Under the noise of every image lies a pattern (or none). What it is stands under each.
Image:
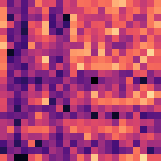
bands of rows crossing bands of columns
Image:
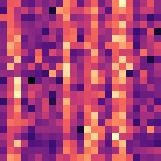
bands of columns
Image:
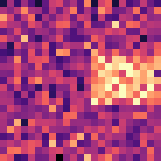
one block
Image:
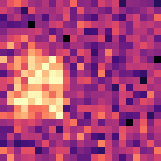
one block
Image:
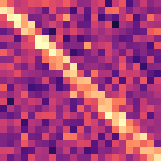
a diagonal band
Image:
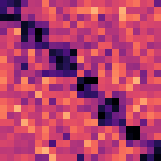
blocks along the diagonal
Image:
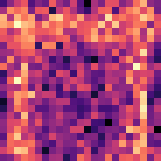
bands of rows crossing bands of columns
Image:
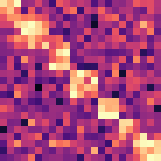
blocks along the diagonal
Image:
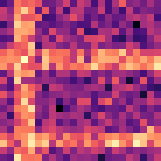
bands of rows crossing bands of columns
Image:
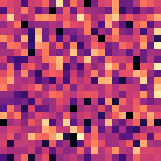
only noise
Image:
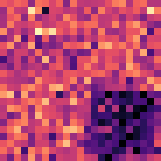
one block
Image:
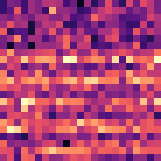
bands of rows
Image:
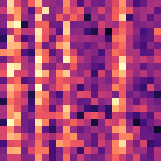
bands of columns
